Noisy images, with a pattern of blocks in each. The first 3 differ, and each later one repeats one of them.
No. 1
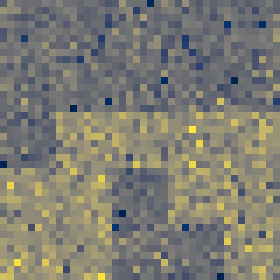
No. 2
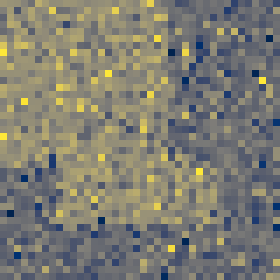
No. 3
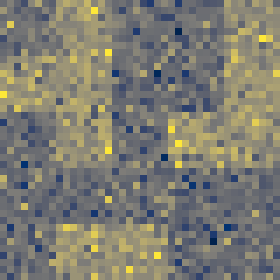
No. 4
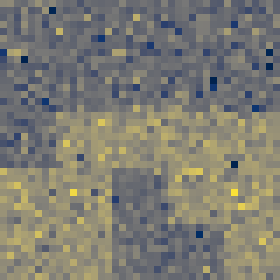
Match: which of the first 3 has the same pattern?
1
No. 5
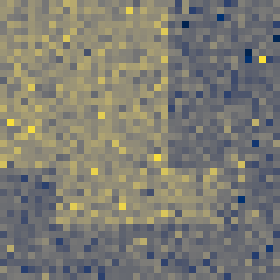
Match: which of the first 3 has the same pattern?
2
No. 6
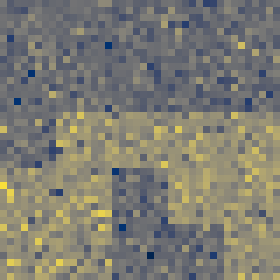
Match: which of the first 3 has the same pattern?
1
